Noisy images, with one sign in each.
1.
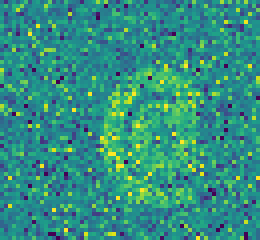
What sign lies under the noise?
at sign
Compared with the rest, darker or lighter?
lighter
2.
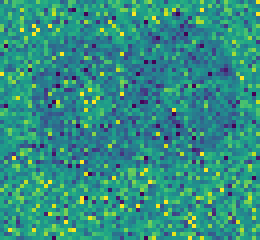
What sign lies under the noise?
infinity sign
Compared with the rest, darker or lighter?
darker
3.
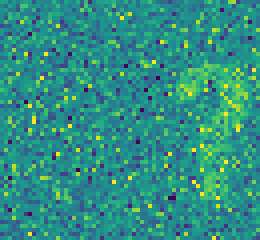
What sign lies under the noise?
question mark
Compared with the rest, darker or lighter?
lighter
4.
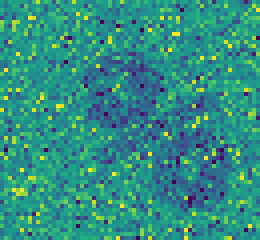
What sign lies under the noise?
percent sign
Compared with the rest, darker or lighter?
darker
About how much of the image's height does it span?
two thirds
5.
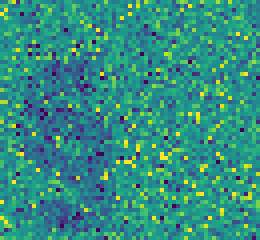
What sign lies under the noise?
section sign
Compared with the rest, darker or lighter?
darker
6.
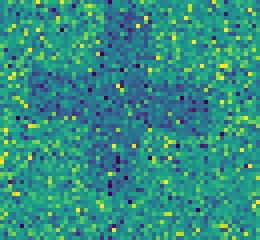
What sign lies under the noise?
plus sign
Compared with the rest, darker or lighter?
darker
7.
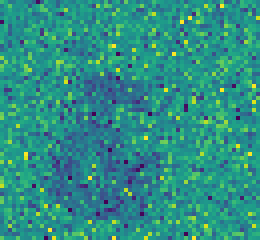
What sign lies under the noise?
ampersand
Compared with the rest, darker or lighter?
darker
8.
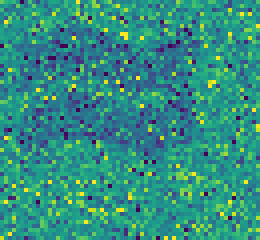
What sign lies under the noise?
approximately sign
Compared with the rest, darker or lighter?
darker
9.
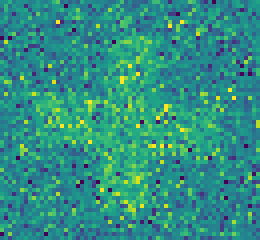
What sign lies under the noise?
plus sign
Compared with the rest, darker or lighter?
lighter
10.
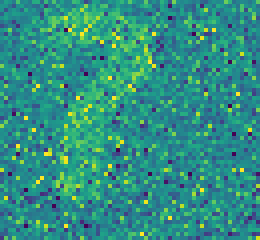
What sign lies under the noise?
question mark
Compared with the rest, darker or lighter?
lighter
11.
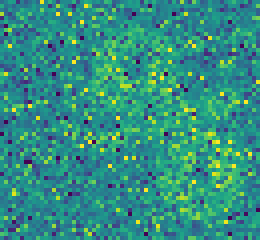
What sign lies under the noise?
percent sign
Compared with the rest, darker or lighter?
lighter
